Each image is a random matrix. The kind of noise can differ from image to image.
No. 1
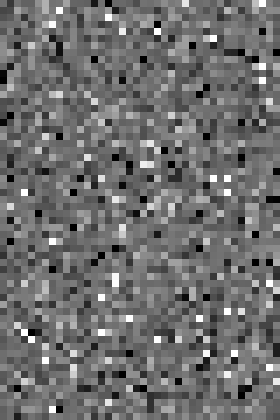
heavy tails
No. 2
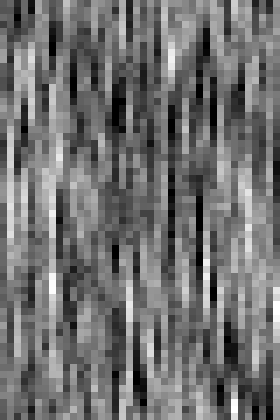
streaked along the columns
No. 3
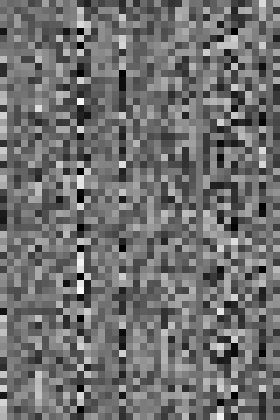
columns of uneven size
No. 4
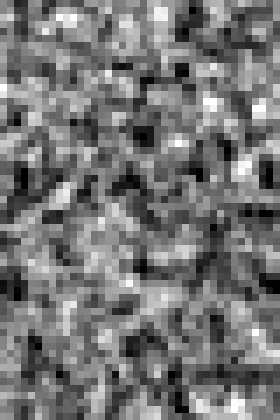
blotchy
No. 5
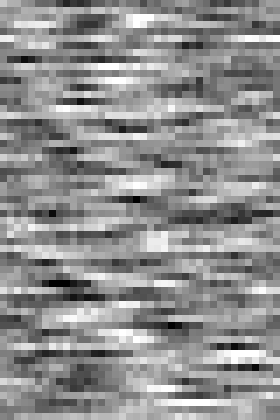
streaked along the rows
